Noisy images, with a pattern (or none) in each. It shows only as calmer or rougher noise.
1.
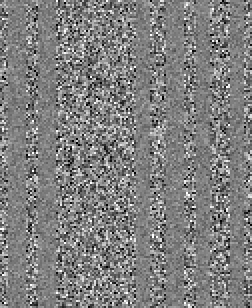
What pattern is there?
bands of columns
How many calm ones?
6
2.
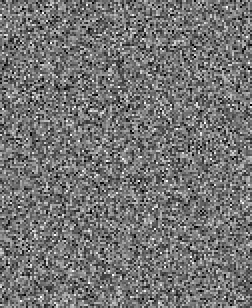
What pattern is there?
only noise
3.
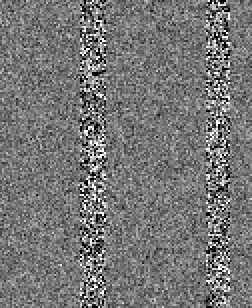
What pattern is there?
bands of columns
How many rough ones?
2
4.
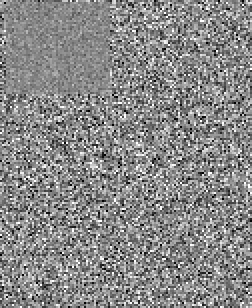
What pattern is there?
one block
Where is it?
top left
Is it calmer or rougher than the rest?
calmer
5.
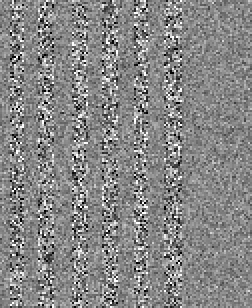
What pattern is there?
bands of columns
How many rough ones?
6
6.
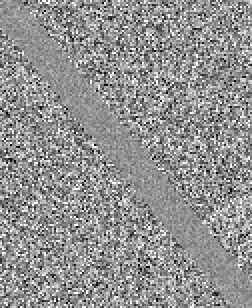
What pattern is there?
a diagonal band
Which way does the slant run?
top left to bottom right
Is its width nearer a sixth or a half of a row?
a sixth
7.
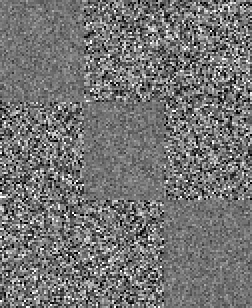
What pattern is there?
blocks along the diagonal
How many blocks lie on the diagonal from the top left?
3
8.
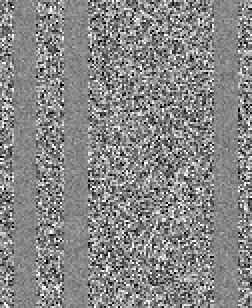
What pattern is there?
bands of columns
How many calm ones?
3
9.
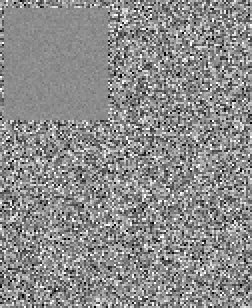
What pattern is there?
one block
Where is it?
top left
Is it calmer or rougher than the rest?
calmer
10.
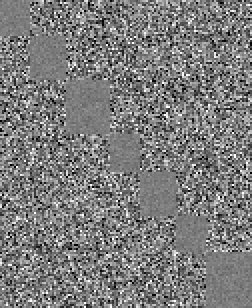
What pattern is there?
blocks along the diagonal
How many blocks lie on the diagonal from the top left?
7
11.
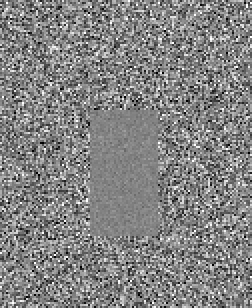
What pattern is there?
one block
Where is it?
centre
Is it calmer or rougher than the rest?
calmer
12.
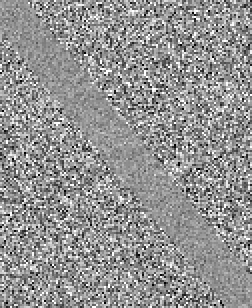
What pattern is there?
a diagonal band
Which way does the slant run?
top left to bottom right
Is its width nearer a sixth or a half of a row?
a sixth
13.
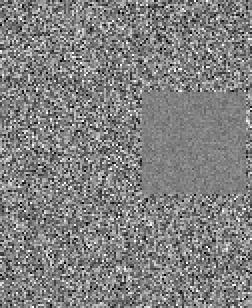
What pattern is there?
one block
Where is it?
middle right
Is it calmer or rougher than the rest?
calmer
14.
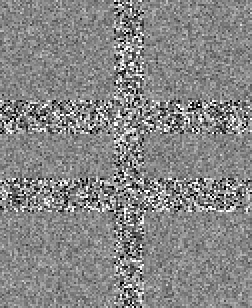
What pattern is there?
bands of rows crossing bands of columns
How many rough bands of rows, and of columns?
2 and 1
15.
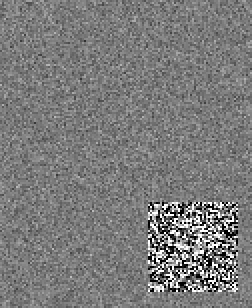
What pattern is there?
one block
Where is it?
bottom right
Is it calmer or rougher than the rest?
rougher
